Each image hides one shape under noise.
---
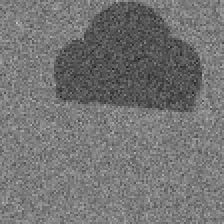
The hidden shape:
cloud
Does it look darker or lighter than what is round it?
darker
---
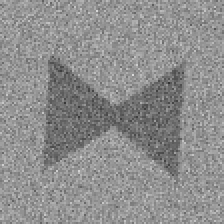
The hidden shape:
bow tie
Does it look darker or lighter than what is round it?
darker
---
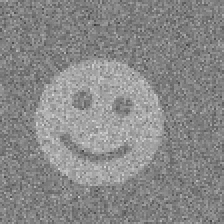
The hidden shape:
smiling face
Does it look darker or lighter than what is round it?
lighter
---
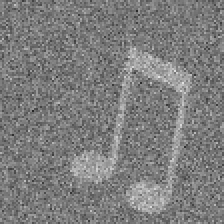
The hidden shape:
pair of musical notes
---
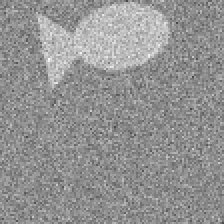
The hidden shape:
fish
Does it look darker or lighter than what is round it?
lighter
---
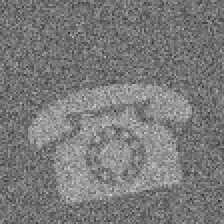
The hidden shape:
telephone
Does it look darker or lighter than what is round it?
lighter
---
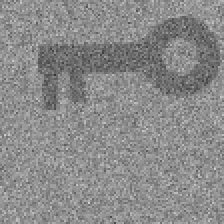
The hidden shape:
key
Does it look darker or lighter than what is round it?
darker
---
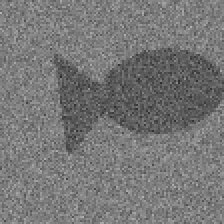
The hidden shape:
fish
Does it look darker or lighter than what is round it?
darker
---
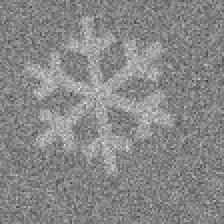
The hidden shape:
snowflake
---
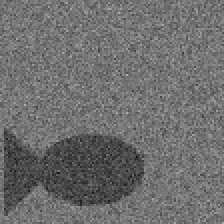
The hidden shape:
fish
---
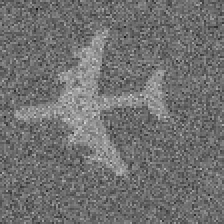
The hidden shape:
airplane
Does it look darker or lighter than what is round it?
lighter
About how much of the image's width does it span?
two thirds
